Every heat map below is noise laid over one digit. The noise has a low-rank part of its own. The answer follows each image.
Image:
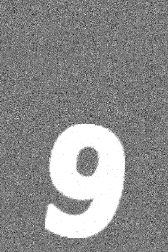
9
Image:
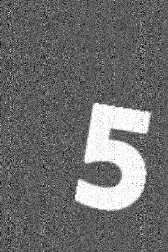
5
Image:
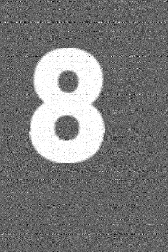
8
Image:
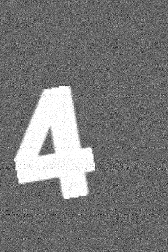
4
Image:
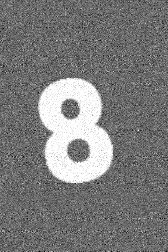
8
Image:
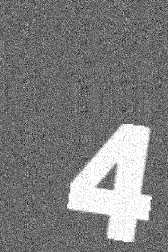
4
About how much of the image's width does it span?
half
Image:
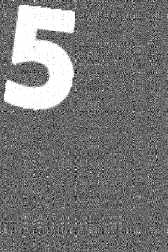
5
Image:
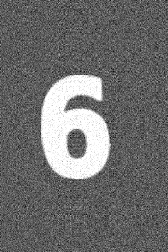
6
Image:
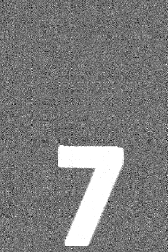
7
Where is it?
bottom middle
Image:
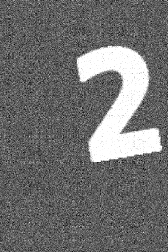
2
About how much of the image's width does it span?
half
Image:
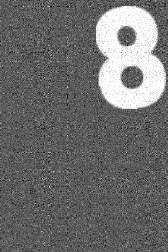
8
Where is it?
top right
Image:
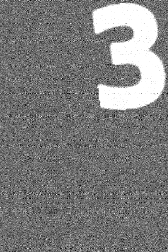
3
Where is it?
top right
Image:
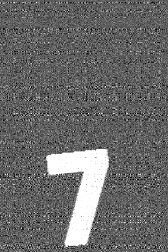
7
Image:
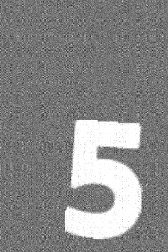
5
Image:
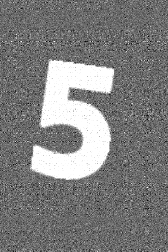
5
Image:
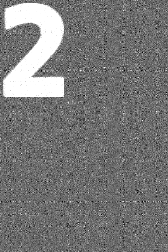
2
